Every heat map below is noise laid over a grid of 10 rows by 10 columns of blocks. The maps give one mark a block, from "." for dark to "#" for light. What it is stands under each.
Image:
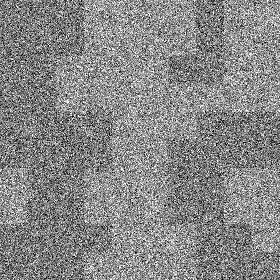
. . . # # # # . # #
. . . # # # # . # #
. . # # # # . . # #
. . # # # # # # # #
. . . . # # # . . .
. . . . # # . . . .
# . . # # # . . # #
# . . # # # . . # #
. . . . # # # . . #
. . . # # # # . . .
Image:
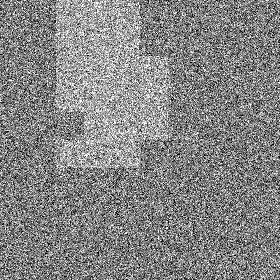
. . # # # . . . . .
. . # # # . . . . .
. . # # # # . . . .
. . # # # # . . . .
. . . # # # . . . .
. . # # # . . . . .
. . . . . . . . . .
. . . . . . . . . .
. . . . . . . . . .
. . . . . . . . . .
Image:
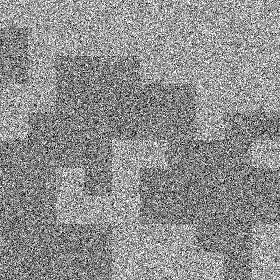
# # # # # # # # # #
. # # # # # # # # #
. # . . . # # # # #
# # . . . . . # # #
# . . . . . . # . .
. . . . # # . . . #
. . # . # . . . . .
. . # # # . . . . .
. . . . # # # . . #
. . . . # # # # . #
